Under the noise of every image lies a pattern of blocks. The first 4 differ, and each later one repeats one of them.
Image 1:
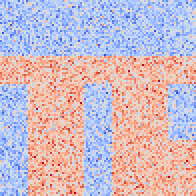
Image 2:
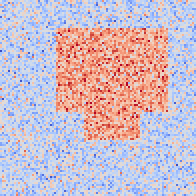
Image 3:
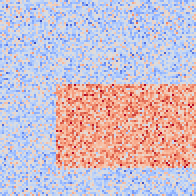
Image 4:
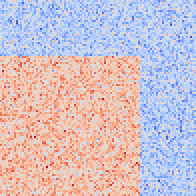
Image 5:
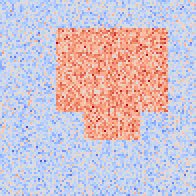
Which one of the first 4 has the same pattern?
2
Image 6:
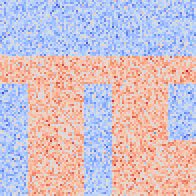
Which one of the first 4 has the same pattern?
1
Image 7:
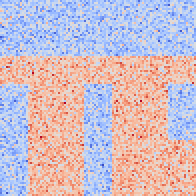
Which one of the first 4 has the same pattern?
1
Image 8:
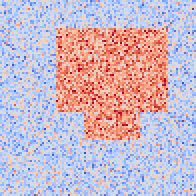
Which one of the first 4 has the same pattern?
2
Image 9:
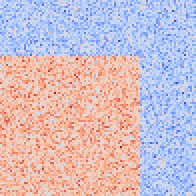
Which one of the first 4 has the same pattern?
4
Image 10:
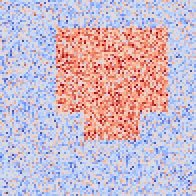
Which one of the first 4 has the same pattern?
2
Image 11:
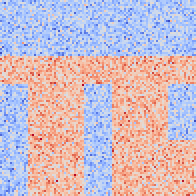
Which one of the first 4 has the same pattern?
1
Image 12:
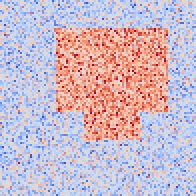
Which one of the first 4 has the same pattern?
2
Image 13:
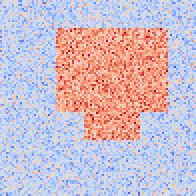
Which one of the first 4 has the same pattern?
2
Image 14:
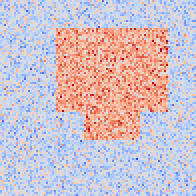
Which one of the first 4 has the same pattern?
2
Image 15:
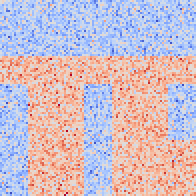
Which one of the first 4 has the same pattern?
1
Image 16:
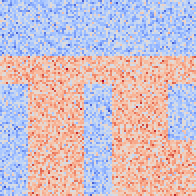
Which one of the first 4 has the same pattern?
1
